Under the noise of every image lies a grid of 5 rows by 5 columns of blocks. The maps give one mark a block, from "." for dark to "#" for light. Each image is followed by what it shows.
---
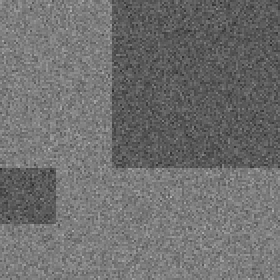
# # . . .
# # . . .
# # . . .
. # # # #
# # # # #
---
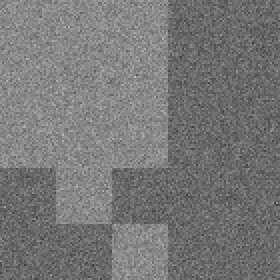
# # # . .
# # # . .
# # # . .
. # . . .
. . # . .
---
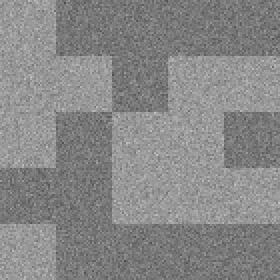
# . . . .
# # . # #
# . # # .
. . # # #
# . . . .
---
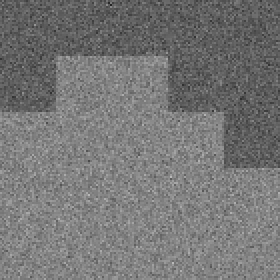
. . . . .
. # # . .
# # # # .
# # # # #
# # # # #
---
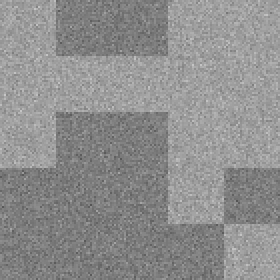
# . . # #
# # # # #
# . . # #
. . . # .
. . . . #
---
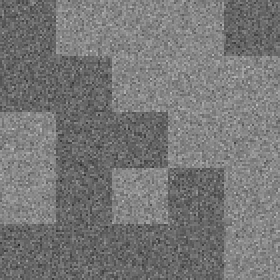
. # # # .
. . # # #
# . . # #
# . # . #
. . . . #
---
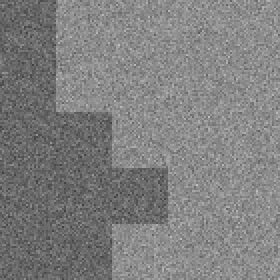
. # # # #
. # # # #
. . # # #
. . . # #
. . # # #
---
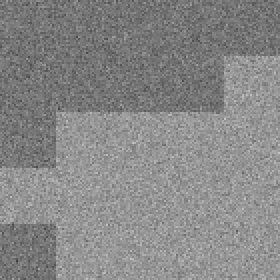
. . . . .
. . . . #
. # # # #
# # # # #
. # # # #
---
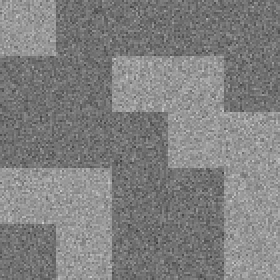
# . . . .
. . # # .
. . . # #
# # . . #
. # . . #
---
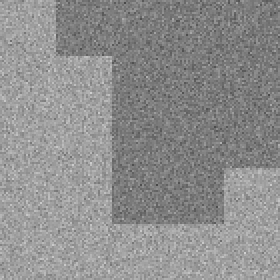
# . . . .
# # . . .
# # . . .
# # . . #
# # # # #
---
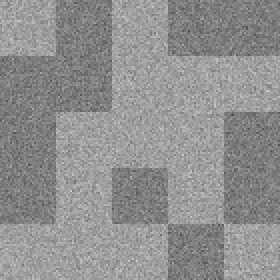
# . # . .
. . # # #
. # # # .
. # . # .
# # # . #
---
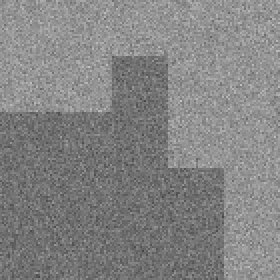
# # # # #
# # . # #
. . . # #
. . . . #
. . . . #
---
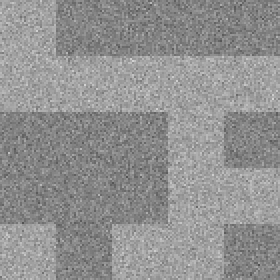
# . . . .
# # # # #
. . . # .
. . . # #
# . # # .
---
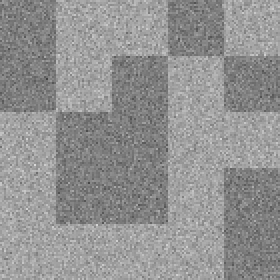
. # # . #
. # . # .
# . . # #
# . . # .
# # # # .
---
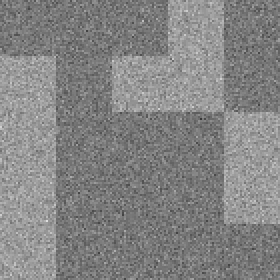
. . . # .
# . # # .
# . . . #
# . . . #
# . . . .
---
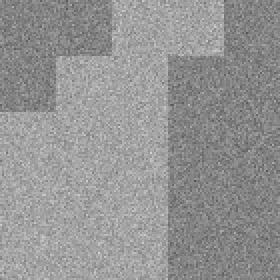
. . # # .
. # # . .
# # # . .
# # # . .
# # # . .
